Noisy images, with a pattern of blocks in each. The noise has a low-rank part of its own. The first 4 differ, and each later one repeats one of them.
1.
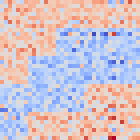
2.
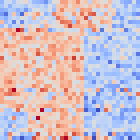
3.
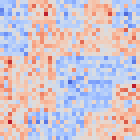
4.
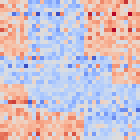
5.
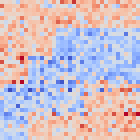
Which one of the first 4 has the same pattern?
1
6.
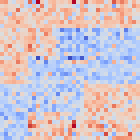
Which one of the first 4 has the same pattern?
1
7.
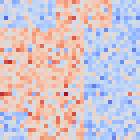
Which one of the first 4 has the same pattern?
2
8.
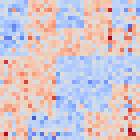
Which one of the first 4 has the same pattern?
3
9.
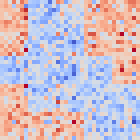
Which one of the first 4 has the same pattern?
4
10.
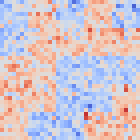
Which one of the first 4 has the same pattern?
3
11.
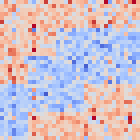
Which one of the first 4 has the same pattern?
1
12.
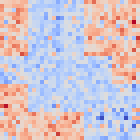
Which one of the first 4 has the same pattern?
4
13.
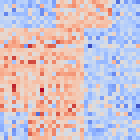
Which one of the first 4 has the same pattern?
2
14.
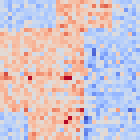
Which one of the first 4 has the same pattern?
2
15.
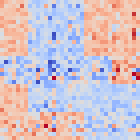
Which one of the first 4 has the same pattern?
4
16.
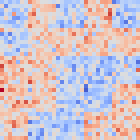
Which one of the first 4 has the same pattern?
3
